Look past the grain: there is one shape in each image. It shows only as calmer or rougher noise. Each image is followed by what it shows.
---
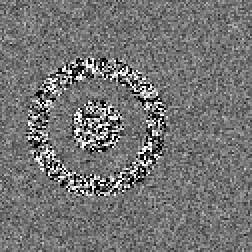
rough bullseye
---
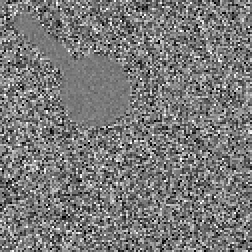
calm lollipop
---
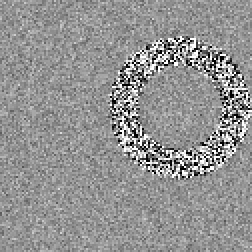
rough ring
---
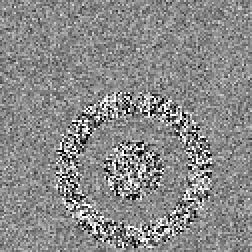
rough bullseye
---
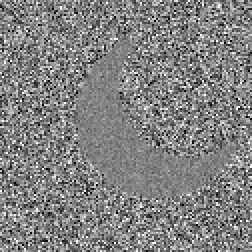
calm crescent
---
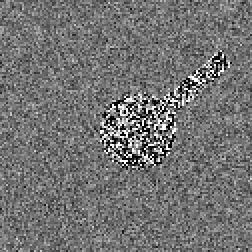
rough lollipop
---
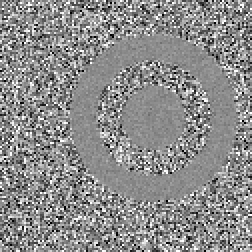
calm bullseye
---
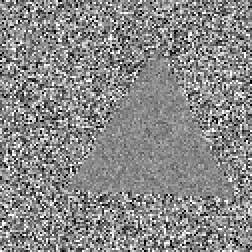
calm triangle
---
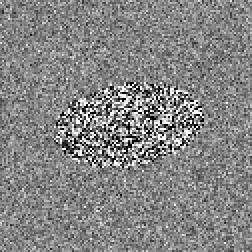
rough ellipse
